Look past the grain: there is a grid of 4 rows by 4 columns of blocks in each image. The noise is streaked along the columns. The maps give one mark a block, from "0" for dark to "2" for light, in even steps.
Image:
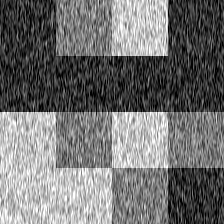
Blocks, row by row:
0 1 2 0
0 0 0 0
2 1 2 1
2 2 1 0
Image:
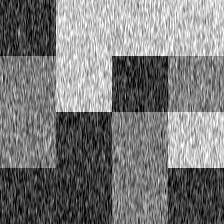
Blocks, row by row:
0 2 2 2
1 2 0 1
1 0 1 2
0 0 1 0
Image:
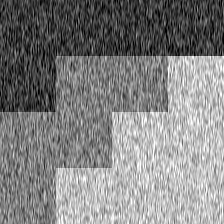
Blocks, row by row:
0 0 0 0
0 1 1 2
1 1 2 2
1 2 2 2
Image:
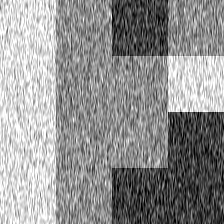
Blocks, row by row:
2 1 0 1
2 1 1 2
2 1 1 0
2 1 0 0
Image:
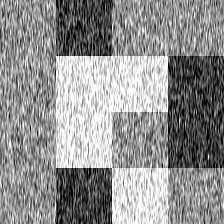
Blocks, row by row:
1 0 1 1
1 2 2 0
1 2 1 0
1 0 2 1
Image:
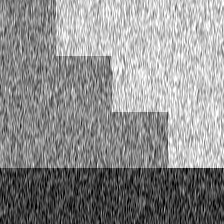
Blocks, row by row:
1 2 2 2
1 1 2 2
1 1 1 2
0 0 0 0
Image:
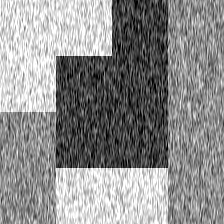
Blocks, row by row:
2 2 0 1
2 0 0 1
1 0 0 1
1 2 2 1
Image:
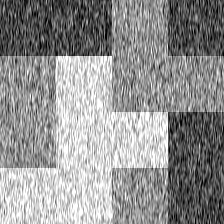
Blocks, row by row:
0 0 1 0
1 2 1 1
1 2 2 0
2 2 1 0
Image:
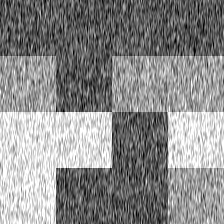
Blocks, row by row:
0 0 0 0
1 0 1 1
2 2 0 2
2 0 0 1
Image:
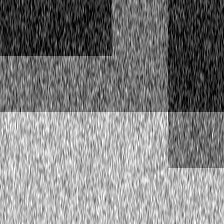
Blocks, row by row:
0 0 1 0
1 1 1 0
2 2 2 1
2 2 2 2
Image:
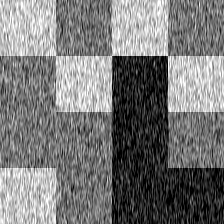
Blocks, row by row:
2 1 2 1
1 2 0 2
1 1 0 1
2 1 0 0
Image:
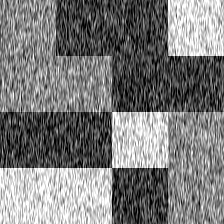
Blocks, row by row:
1 0 0 2
1 1 0 0
0 0 2 1
2 2 0 1
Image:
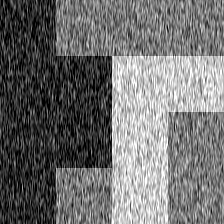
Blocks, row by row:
0 1 1 1
0 0 2 2
0 0 2 1
0 1 2 1
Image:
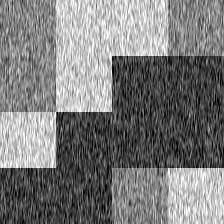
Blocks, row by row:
1 2 2 1
1 2 0 0
2 0 0 0
0 0 1 2
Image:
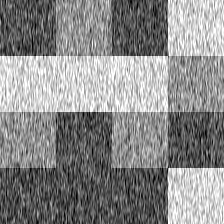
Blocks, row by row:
0 1 0 2
2 2 2 1
1 0 1 0
0 0 0 2
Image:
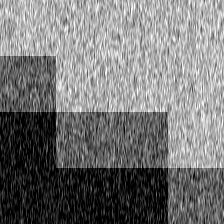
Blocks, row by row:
2 2 2 2
1 2 2 2
0 1 1 2
0 0 0 1
